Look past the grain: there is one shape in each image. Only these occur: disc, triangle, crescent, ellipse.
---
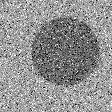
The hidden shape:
disc
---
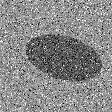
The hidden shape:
ellipse
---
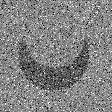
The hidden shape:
crescent
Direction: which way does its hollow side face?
up
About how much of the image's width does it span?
two thirds
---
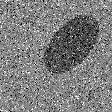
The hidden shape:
ellipse
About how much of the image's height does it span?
half
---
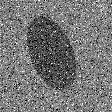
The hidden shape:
ellipse
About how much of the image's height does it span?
two thirds
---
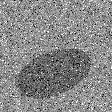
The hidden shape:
ellipse
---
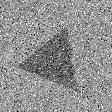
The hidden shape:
triangle
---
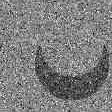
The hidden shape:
crescent
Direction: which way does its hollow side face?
up
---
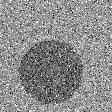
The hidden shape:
disc
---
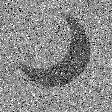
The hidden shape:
crescent
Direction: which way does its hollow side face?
up and left
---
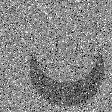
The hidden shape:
crescent
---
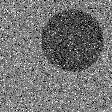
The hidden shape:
disc
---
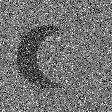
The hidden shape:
crescent
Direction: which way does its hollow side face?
right
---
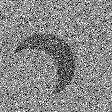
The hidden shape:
crescent
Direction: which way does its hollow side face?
down and left
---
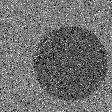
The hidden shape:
disc
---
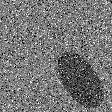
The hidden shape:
ellipse
